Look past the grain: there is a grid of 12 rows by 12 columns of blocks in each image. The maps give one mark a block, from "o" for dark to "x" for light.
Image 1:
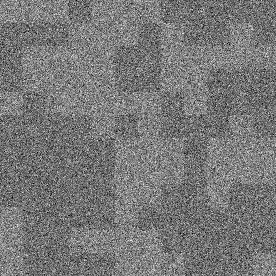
x x x o x x x o o o o o
o o o x x x o x o o x o
o x x x x o o x x x x x
o x x x x o o x x o o o
x o x x x x x o x o o o
o o o o x o x o o o x o
o o o o o x x x o x x x
o o o o o x x x o x x x
o o o o o x x o o x o o
x o o o o x o o o o o o
x o o x x x x o o o o o
x o o o o x x x o o o x
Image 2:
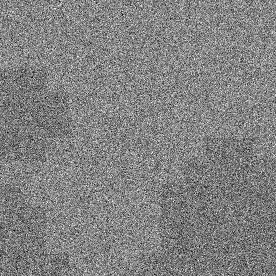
x x x x x x x x x x x x
x x x x x x x x x x x x
x x x x x x x x x x x x
o o x x x x x x x x x x
o o o x x x x x x x x x
o o o x x x x x x x x x
o o x x x x x x x o o x
x x x x x x x x o o o o
o x x x x x x o o o o o
o o x x x x x o o o o o
o o x x x x x o o o o o
o o o x x x o o o o o o
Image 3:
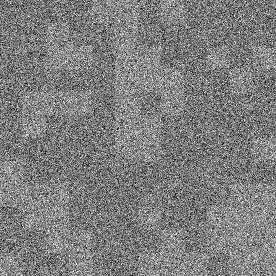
o o o o x x o x o o o o
o o x o o x o o o o o o
o o x x o x x o o x o x
o o o o o x x x o o x o
o x x x o x o x o o o o
o x o o o x x o o o o o
o o o o o x x o o o o x
x o o o o o o o o o o o
x x x o o o o o o o x x
o x x o o o x o o x x x
o o x x o o o x o x x x
x o o x o o x x x o x x
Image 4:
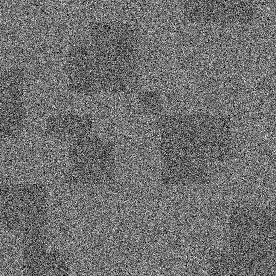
x x x x x x x x o o o x
x x x x o o x x x x x x
x x x o o o x x x x x x
o x x o o o x x x x x x
o x x x x x o x x x x x
o x o o x x x o o o x x
x x x o o x x o o o x x
x x x o o x x o o x x x
o o x x x x x x x x x x
o o x x x x x x x x o o
x o x x x x x x x x o o
x o o x x x x x x o o o
